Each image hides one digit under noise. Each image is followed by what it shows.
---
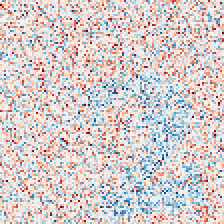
blue 2
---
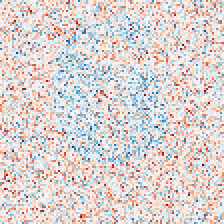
blue 6
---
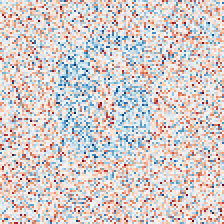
blue 6
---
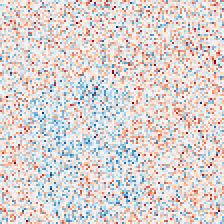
blue 8
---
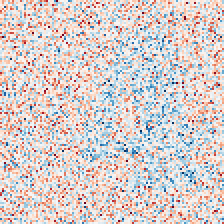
blue 4
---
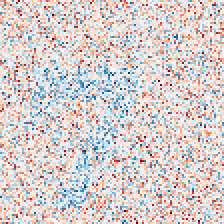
blue 7
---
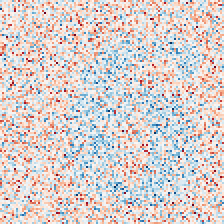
blue 6
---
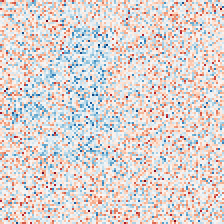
blue 4
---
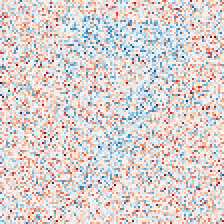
blue 7
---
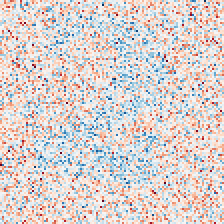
blue 2
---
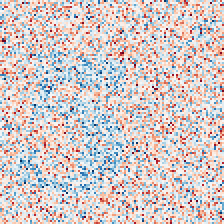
blue 5
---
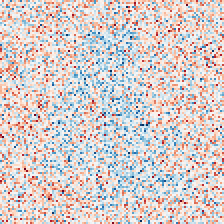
blue 4
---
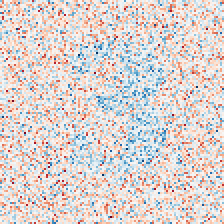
blue 3
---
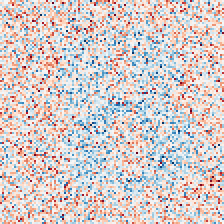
blue 8
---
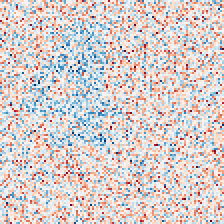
blue 4
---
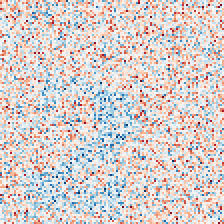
blue 2
